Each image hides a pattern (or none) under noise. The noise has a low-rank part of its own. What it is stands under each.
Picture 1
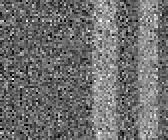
bands of columns
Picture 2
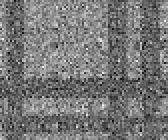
bands of rows crossing bands of columns
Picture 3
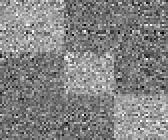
blocks along the diagonal
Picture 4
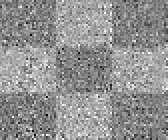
a checkerboard
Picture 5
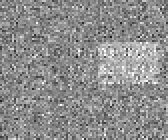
one block
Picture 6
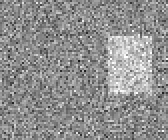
one block
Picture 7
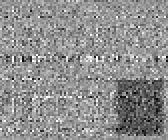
one block
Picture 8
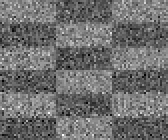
a checkerboard
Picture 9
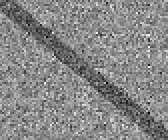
a diagonal band
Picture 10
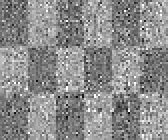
a checkerboard
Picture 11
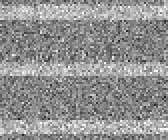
bands of rows
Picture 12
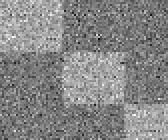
blocks along the diagonal
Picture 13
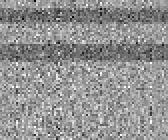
bands of rows
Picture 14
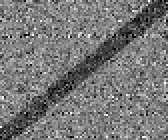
a diagonal band
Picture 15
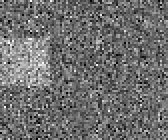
one block
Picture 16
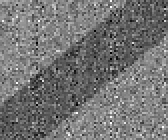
a diagonal band
